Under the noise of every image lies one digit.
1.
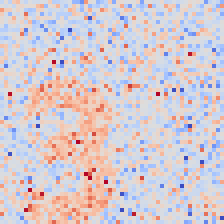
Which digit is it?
3
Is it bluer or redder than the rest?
redder
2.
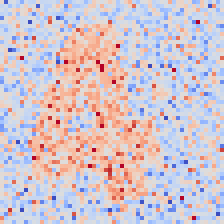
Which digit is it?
4
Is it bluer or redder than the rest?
redder
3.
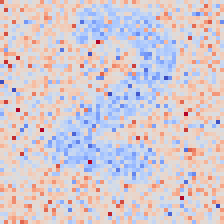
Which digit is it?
2
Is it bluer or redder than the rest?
bluer
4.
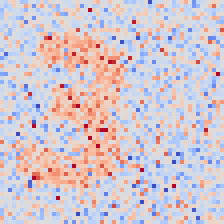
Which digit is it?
3
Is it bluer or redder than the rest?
redder
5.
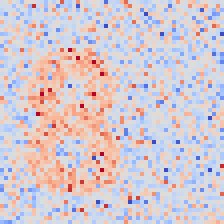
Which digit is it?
8
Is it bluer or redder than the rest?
redder
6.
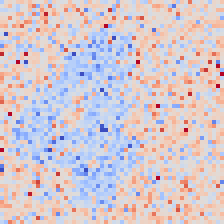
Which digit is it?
4
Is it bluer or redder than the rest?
bluer
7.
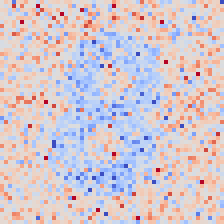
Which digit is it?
8
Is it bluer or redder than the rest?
bluer
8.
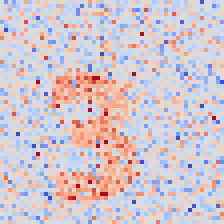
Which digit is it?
3
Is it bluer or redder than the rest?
redder
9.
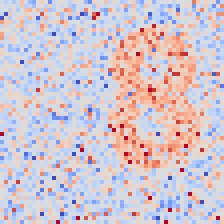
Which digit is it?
8
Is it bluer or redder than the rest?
redder
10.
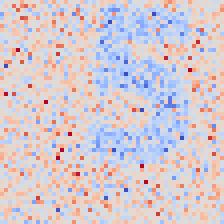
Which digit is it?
5
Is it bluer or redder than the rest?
bluer
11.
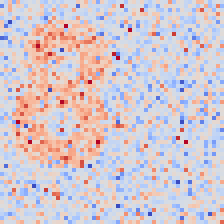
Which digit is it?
8
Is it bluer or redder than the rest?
redder
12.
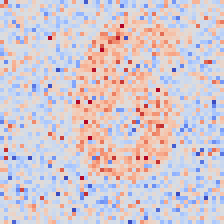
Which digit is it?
6
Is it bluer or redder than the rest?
redder
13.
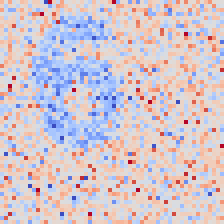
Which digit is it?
6
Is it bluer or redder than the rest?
bluer
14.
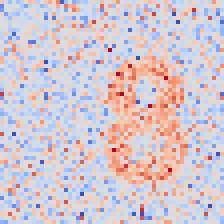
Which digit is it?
8
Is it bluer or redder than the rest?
redder
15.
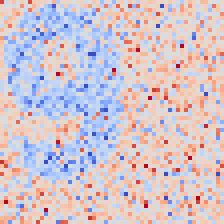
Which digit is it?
9
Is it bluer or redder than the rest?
bluer
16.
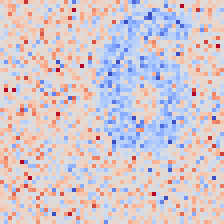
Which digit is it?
6
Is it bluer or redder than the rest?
bluer
